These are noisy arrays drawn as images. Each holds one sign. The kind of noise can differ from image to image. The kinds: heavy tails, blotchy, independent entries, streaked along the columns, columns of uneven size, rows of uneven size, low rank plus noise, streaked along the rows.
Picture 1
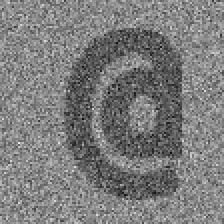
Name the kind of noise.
independent entries
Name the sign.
at sign
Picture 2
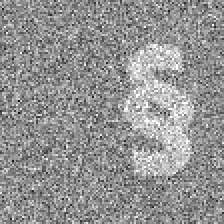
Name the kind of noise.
independent entries
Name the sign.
section sign
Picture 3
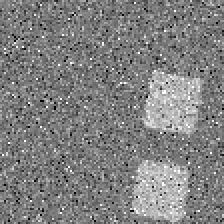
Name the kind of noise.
heavy tails
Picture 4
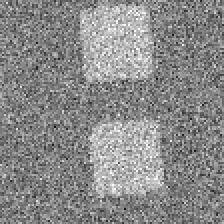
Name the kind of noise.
independent entries
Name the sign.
colon
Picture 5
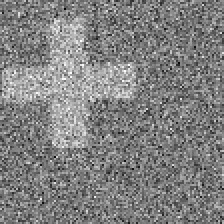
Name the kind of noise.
independent entries
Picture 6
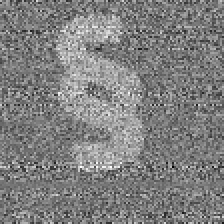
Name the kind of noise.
rows of uneven size
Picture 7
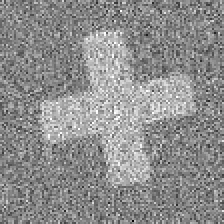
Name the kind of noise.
low rank plus noise
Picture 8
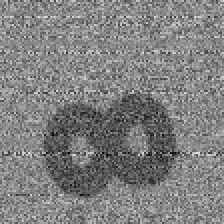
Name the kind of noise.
rows of uneven size
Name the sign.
infinity sign
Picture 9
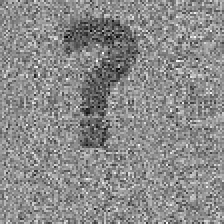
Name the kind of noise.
low rank plus noise
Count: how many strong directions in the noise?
five to eight
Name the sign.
question mark
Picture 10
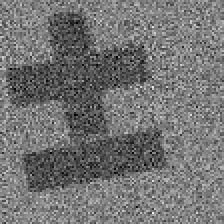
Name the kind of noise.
low rank plus noise
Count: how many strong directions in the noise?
five to eight
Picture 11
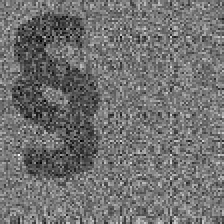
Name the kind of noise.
low rank plus noise
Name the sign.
section sign
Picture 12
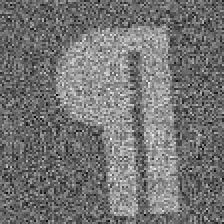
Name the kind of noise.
low rank plus noise
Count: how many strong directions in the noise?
five to eight
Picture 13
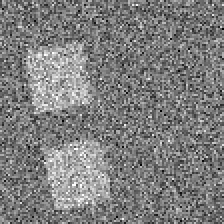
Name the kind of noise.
independent entries
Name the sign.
colon
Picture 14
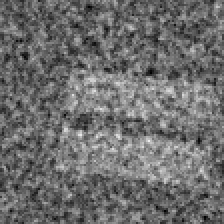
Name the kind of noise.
blotchy
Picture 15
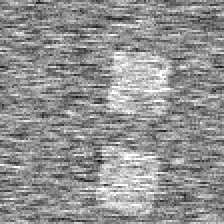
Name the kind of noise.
streaked along the rows
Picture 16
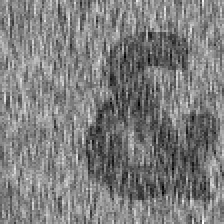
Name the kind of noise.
streaked along the columns
